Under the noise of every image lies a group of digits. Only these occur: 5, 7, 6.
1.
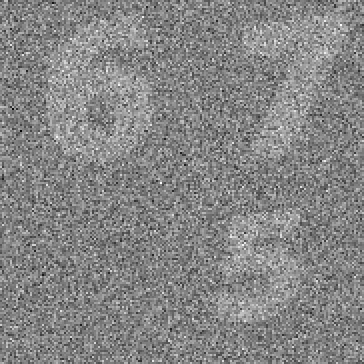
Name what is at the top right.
7
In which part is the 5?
bottom right
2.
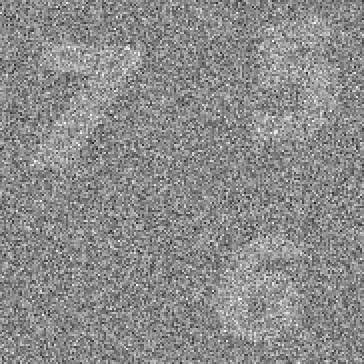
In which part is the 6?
bottom right
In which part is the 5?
top right
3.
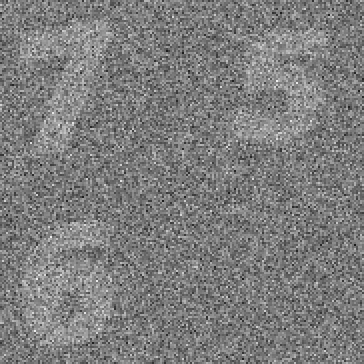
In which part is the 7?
top left
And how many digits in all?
3
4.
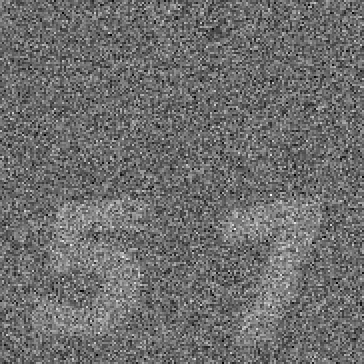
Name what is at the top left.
nothing
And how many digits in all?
2
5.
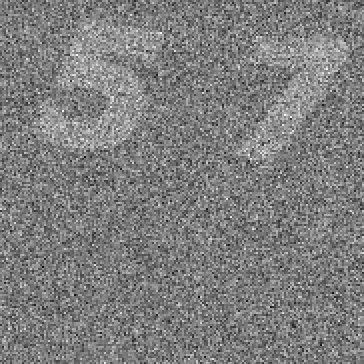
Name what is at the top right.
7
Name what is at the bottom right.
nothing
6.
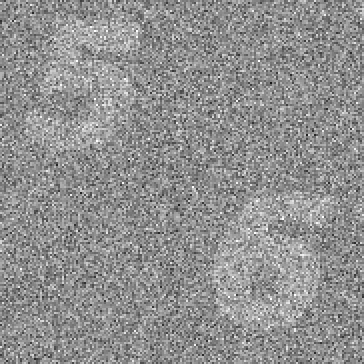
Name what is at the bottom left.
nothing
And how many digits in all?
2
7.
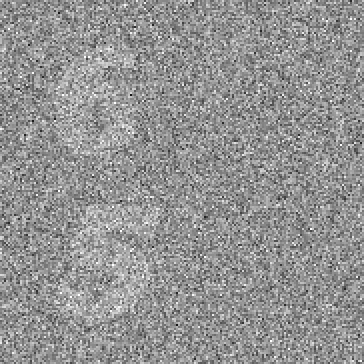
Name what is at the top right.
nothing
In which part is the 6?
top left
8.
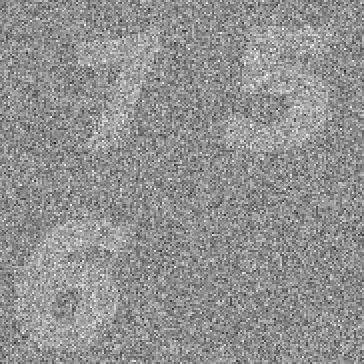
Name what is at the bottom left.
6
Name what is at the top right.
5
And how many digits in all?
3
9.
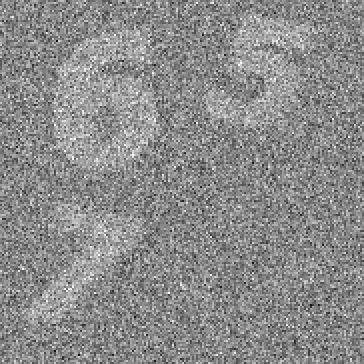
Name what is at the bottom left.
7
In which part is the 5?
top right
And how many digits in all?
3
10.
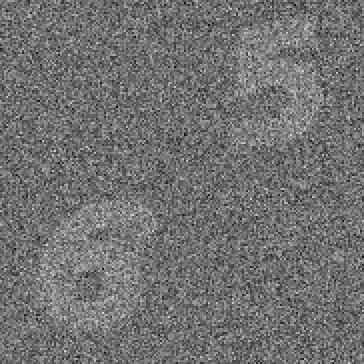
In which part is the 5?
top right
